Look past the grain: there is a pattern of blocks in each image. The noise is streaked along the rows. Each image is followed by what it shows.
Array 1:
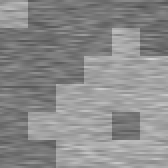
mirrored about the diagonal from the top left
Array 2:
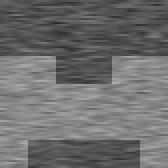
left and right mirror each other
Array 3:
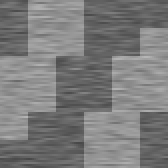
the same after a half turn
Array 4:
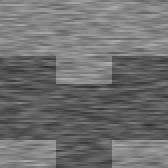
left and right mirror each other
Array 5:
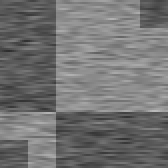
mirrored about the diagonal from the bottom left
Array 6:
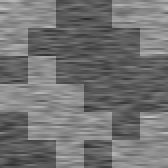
mirrored about the diagonal from the bottom left
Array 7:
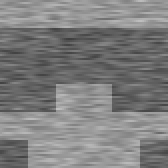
left and right mirror each other
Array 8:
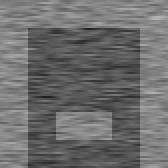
left and right mirror each other
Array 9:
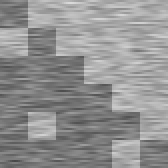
mirrored about the diagonal from the bottom left
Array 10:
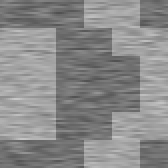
top and bottom mirror each other
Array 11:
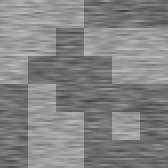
mirrored about the diagonal from the top left
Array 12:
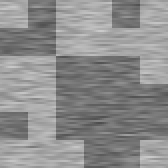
mirrored about the diagonal from the top left
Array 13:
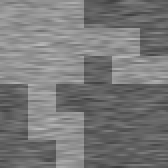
mirrored about the diagonal from the top left
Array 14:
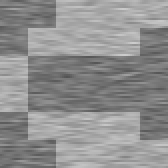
top and bottom mirror each other
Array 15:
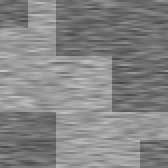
mirrored about the diagonal from the bottom left
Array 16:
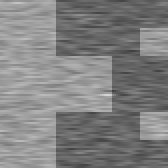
top and bottom mirror each other
